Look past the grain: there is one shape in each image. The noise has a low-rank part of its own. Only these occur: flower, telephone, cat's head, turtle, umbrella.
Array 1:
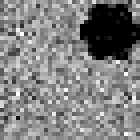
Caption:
dark flower, top right
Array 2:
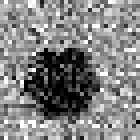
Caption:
dark flower
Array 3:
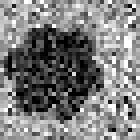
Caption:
dark flower
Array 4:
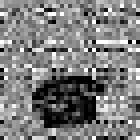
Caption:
dark telephone
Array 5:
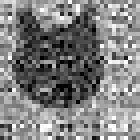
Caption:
dark cat's head
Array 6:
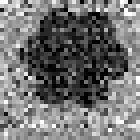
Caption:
dark flower
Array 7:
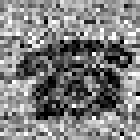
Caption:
dark telephone
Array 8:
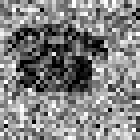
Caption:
dark telephone
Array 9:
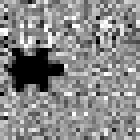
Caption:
dark turtle, middle left
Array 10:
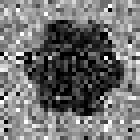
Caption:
dark flower
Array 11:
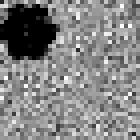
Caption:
dark flower, top left
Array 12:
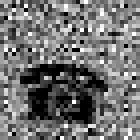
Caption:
dark telephone
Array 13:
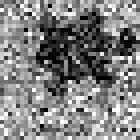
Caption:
dark turtle
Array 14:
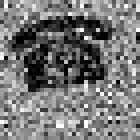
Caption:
dark telephone
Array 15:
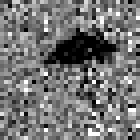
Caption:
dark umbrella
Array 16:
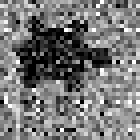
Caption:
dark turtle
